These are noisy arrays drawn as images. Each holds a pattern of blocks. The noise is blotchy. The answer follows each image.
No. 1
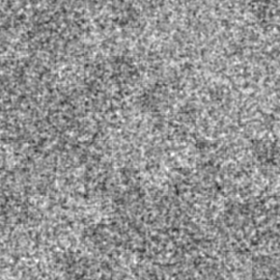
mirrored about the diagonal from the bottom left
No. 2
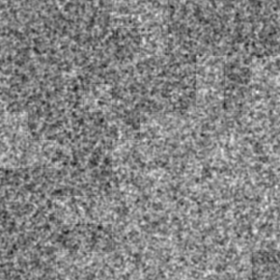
mirrored about the diagonal from the top left
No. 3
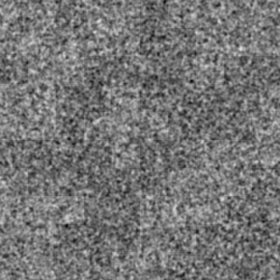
mirrored about the diagonal from the top left
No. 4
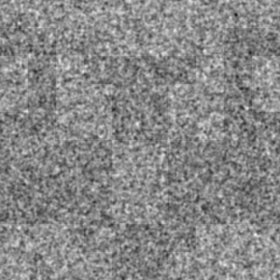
left and right mirror each other
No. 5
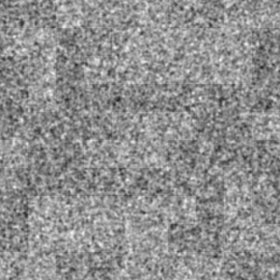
the same after a half turn
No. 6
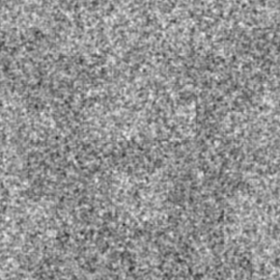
left and right mirror each other
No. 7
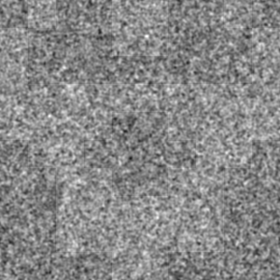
left and right mirror each other
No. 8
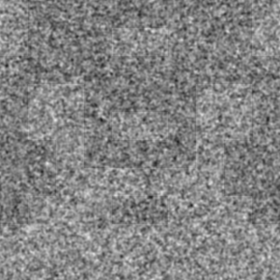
left and right mirror each other
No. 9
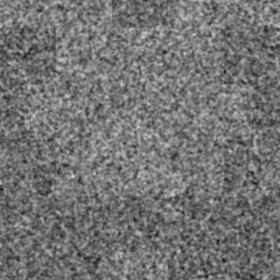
left and right mirror each other
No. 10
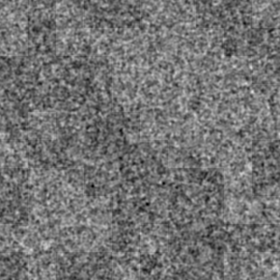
mirrored about the diagonal from the bottom left
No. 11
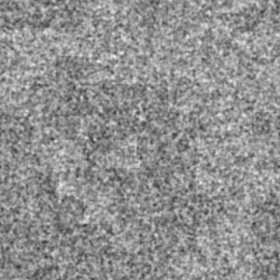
mirrored about the diagonal from the bottom left
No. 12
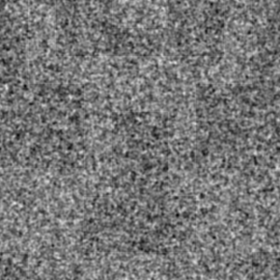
left and right mirror each other
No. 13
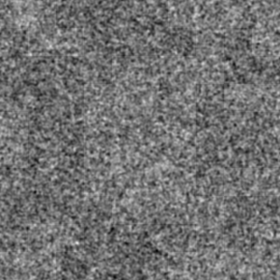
top and bottom mirror each other
